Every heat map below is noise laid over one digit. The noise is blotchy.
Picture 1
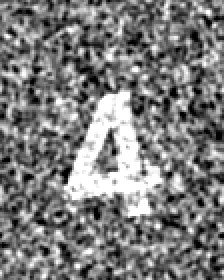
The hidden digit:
4
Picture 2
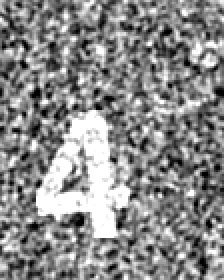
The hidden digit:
4
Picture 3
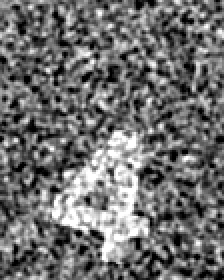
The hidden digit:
4
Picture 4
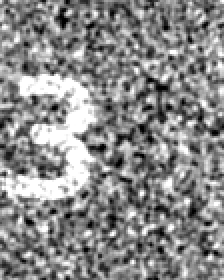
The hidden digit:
3
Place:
middle left
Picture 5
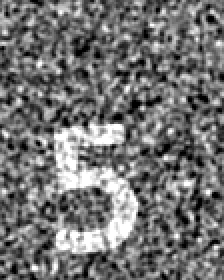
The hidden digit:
5
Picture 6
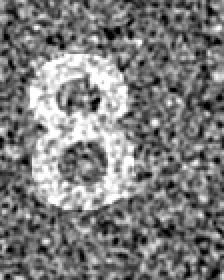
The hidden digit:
8
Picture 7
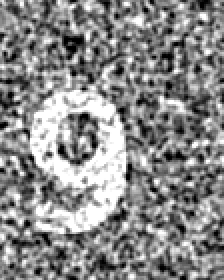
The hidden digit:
9
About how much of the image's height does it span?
half
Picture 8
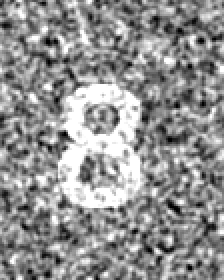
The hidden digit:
8
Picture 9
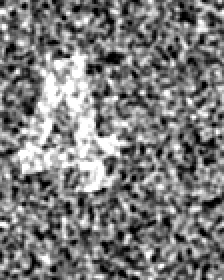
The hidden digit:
4
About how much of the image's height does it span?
half
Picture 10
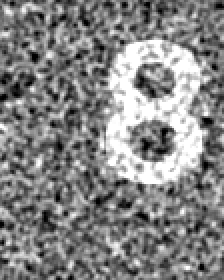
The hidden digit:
8
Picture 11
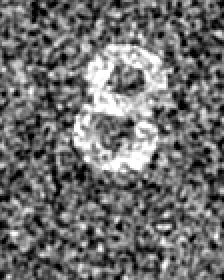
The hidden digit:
8
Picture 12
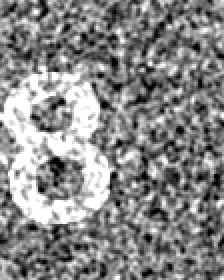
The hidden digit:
8
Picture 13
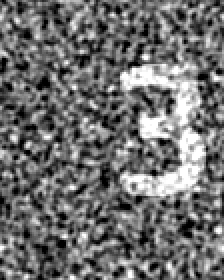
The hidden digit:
3
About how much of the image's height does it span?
half
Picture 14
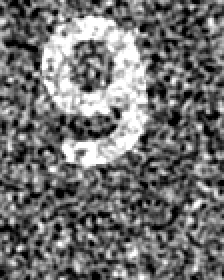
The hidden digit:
9
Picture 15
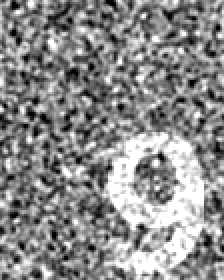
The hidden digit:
9
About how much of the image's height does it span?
half
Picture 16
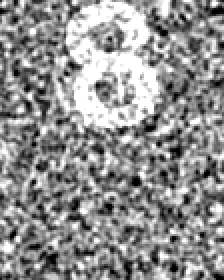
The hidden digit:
8
